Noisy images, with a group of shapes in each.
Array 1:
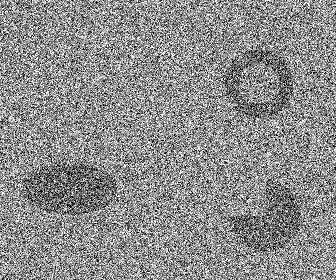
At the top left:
nothing
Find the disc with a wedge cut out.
bottom right
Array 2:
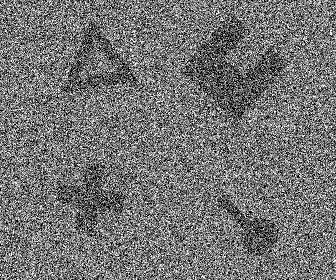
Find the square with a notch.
top right
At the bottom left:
cross
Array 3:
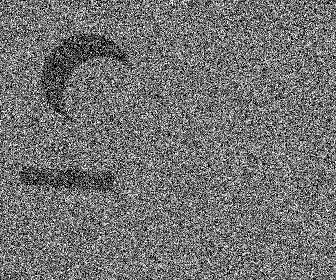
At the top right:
nothing
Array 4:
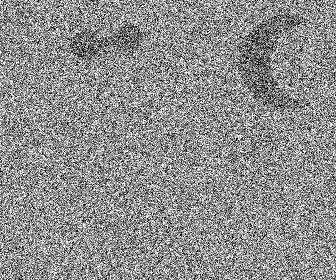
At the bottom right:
nothing
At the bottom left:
nothing
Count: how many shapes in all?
2
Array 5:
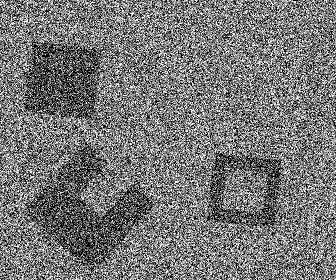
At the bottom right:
square frame
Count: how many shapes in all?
3
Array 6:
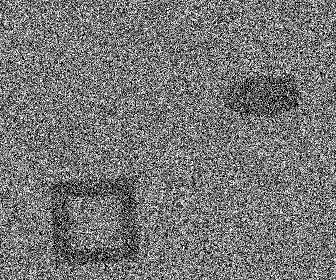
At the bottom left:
square frame
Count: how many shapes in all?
2
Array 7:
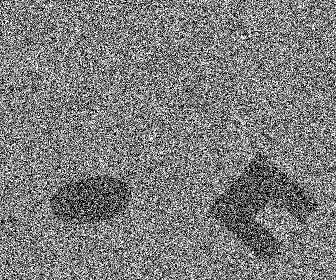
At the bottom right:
square with a notch
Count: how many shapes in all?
2
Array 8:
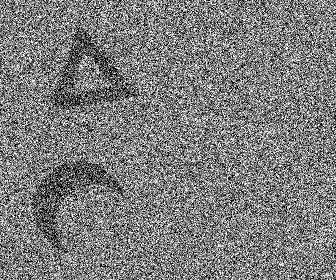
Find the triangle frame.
top left
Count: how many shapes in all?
2
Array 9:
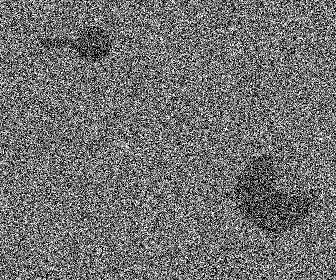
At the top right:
nothing
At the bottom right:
disc with a wedge cut out
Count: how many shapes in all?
2
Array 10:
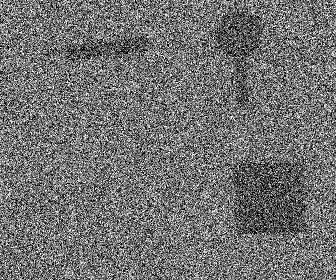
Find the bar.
top left
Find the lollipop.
top right
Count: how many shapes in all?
3
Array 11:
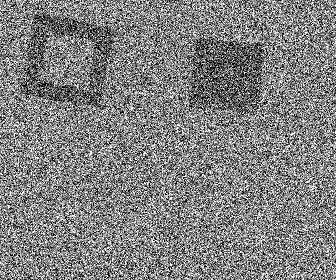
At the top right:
square
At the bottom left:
nothing
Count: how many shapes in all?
2
